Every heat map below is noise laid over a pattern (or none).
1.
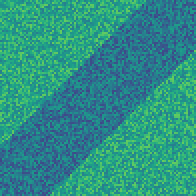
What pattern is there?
a diagonal band
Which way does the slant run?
bottom left to top right
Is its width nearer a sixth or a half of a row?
a half
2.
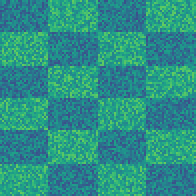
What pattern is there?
a checkerboard
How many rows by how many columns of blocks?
6 by 4
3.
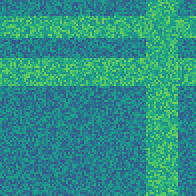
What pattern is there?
bands of rows crossing bands of columns
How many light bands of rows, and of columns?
2 and 1
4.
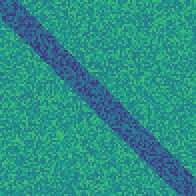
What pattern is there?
a diagonal band
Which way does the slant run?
top left to bottom right
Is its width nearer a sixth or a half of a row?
a sixth
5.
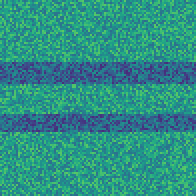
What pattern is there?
bands of rows
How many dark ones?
2
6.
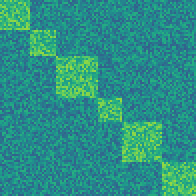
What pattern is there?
blocks along the diagonal
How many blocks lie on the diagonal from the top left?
6
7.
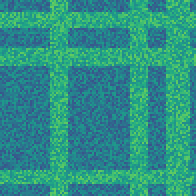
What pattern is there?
bands of rows crossing bands of columns
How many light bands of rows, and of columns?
3 and 3
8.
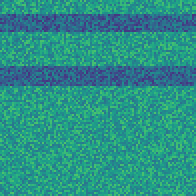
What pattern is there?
bands of rows
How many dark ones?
2
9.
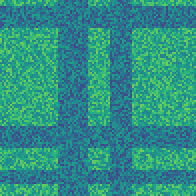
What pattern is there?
bands of rows crossing bands of columns
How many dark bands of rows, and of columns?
3 and 2
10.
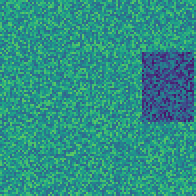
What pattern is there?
one block
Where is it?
middle right
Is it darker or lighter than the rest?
darker
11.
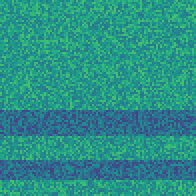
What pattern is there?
bands of rows
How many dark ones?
2
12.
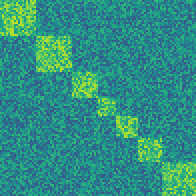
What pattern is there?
blocks along the diagonal
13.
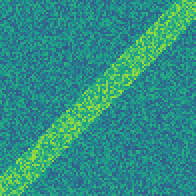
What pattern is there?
a diagonal band
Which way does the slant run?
bottom left to top right
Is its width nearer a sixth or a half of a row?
a sixth
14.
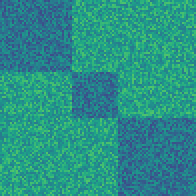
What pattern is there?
blocks along the diagonal
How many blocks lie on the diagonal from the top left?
3
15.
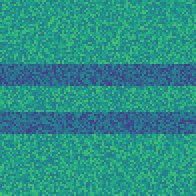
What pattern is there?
bands of rows
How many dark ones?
2
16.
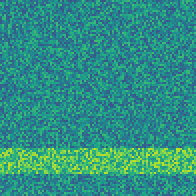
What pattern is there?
one band of rows
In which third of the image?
bottom
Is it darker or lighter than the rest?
lighter
